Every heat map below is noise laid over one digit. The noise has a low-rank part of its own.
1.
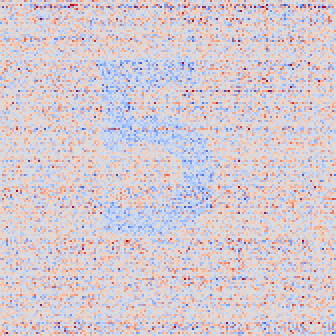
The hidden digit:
5
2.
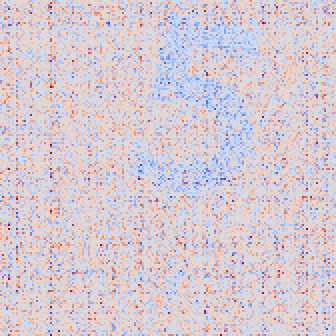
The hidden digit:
5
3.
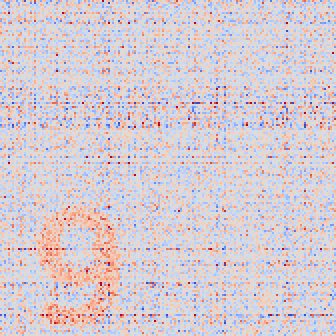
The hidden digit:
9
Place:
bottom left
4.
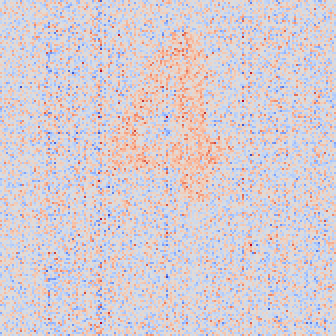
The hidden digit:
4
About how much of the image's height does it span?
half
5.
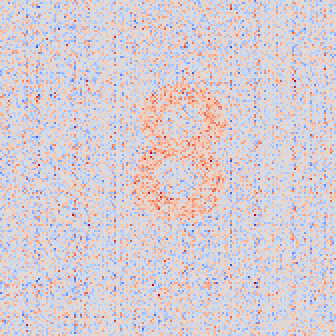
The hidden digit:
8
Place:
centre
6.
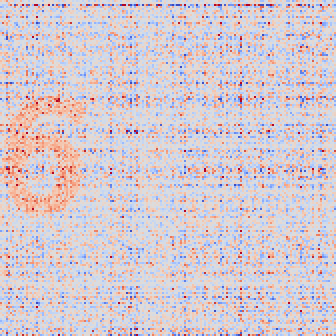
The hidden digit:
6
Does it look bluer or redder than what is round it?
redder
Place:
middle left
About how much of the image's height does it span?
a third
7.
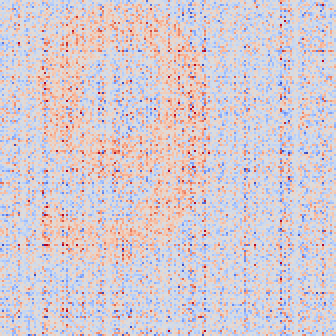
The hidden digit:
9
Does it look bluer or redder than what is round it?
redder
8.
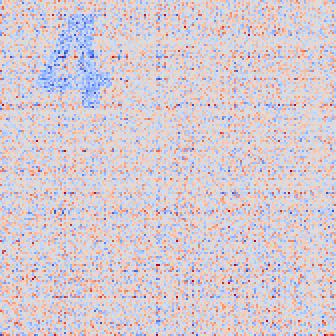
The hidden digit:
4
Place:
top left
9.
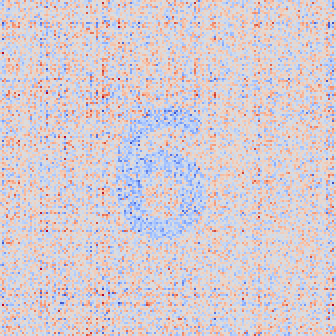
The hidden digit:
6
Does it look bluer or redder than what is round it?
bluer
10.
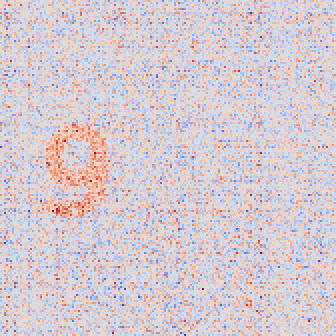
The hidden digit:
9
